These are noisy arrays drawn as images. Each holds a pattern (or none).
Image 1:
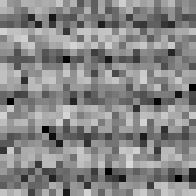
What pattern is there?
horizontal stripes
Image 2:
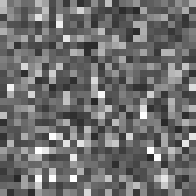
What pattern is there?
only noise
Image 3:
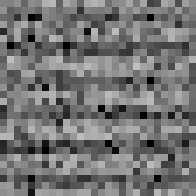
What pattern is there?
horizontal stripes
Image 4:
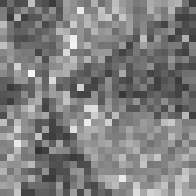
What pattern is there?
spokes from one point
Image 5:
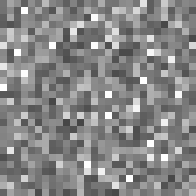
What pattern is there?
only noise
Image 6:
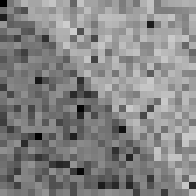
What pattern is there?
a sharp edge
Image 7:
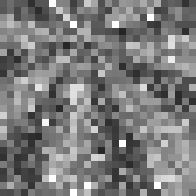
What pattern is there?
spokes from one point
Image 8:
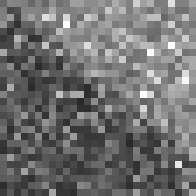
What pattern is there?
a sharp edge
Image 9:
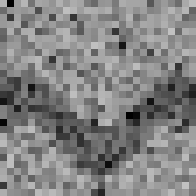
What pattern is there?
a wavy band
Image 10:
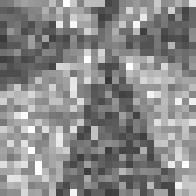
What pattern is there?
spokes from one point
